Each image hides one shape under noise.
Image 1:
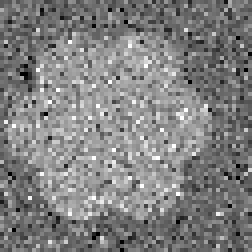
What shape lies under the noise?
flower
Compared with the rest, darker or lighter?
lighter
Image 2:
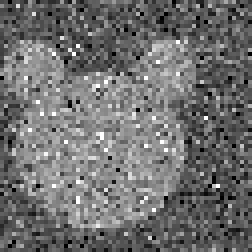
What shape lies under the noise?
bear's head
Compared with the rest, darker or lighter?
lighter
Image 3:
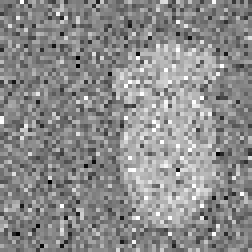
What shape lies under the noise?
footprint
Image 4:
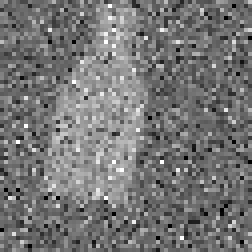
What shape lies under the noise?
bottle
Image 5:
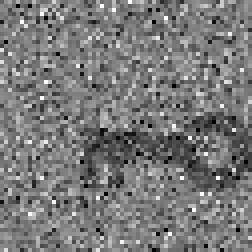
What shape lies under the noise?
key
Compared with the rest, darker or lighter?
darker
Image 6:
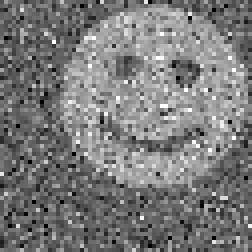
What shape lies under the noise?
smiling face
